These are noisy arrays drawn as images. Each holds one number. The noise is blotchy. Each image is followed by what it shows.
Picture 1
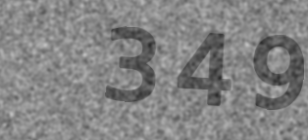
349
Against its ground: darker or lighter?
darker
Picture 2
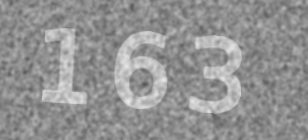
163
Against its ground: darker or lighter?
lighter
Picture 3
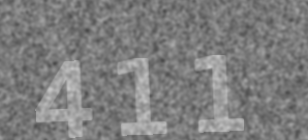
411
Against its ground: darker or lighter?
lighter
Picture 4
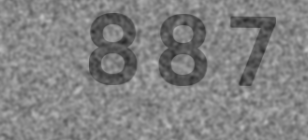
887
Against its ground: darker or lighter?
darker
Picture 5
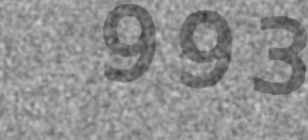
993
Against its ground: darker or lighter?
darker
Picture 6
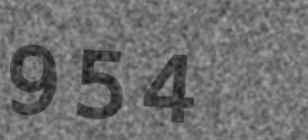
954
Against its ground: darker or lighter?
darker
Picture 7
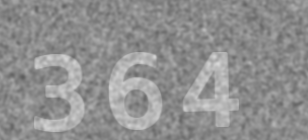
364
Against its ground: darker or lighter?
lighter
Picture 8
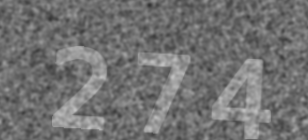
274
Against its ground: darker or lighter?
lighter
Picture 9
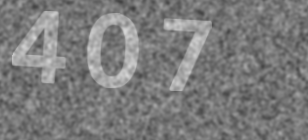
407
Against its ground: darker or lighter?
lighter
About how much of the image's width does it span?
two thirds
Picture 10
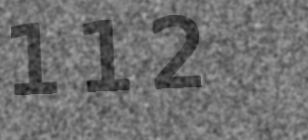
112
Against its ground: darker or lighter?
darker
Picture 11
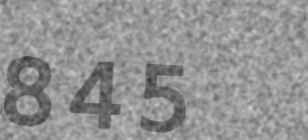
845
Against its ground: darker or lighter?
darker
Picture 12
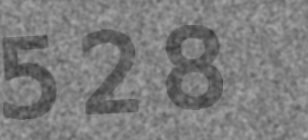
528
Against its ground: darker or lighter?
darker
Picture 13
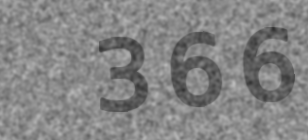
366
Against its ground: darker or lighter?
darker
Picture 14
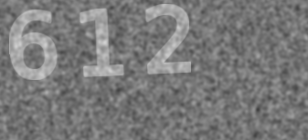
612
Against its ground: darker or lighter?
lighter
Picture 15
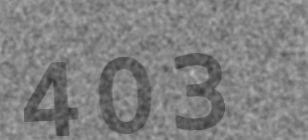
403
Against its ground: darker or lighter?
darker
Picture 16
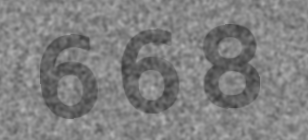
668
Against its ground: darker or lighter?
darker
